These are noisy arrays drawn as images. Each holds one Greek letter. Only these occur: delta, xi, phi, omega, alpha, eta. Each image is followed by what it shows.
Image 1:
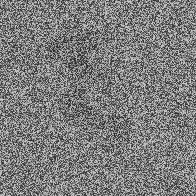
xi
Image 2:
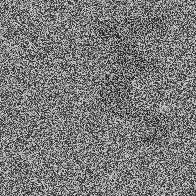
xi
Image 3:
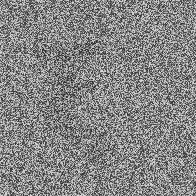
xi
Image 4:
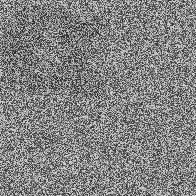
alpha
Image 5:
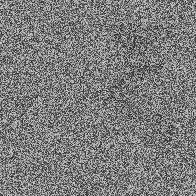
xi
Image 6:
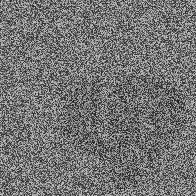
phi
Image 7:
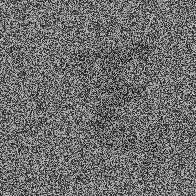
xi
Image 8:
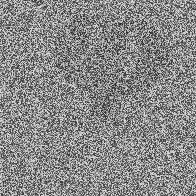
phi
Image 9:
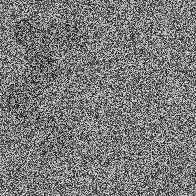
xi
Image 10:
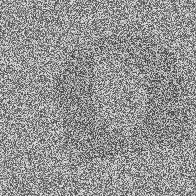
omega
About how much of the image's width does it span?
two thirds
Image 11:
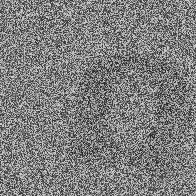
omega
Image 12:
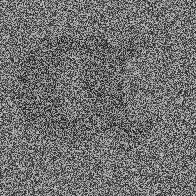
alpha
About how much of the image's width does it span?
two thirds
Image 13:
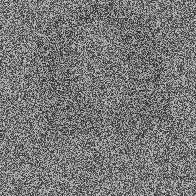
omega
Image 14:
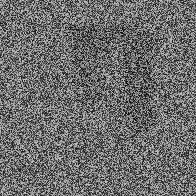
eta
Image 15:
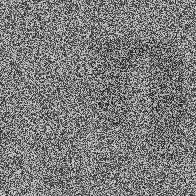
eta
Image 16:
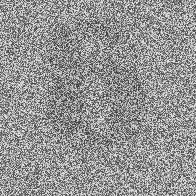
delta
